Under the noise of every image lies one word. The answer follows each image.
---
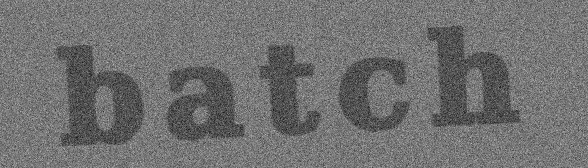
batch
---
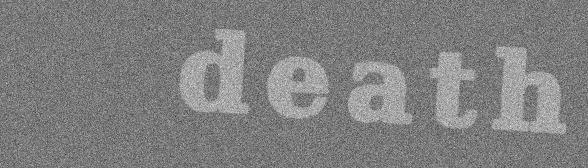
death
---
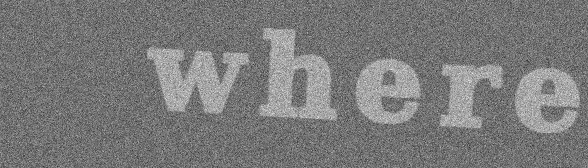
where
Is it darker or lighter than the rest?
lighter
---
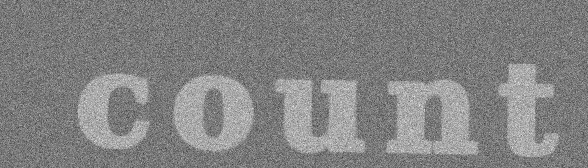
count
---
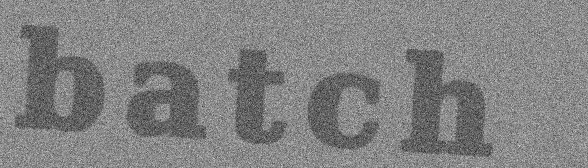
batch
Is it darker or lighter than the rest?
darker
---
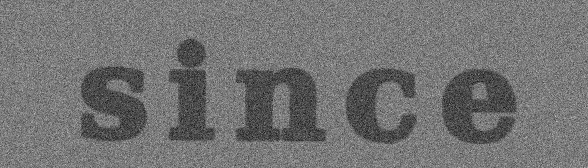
since
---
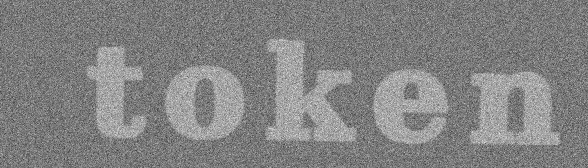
token
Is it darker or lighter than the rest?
lighter
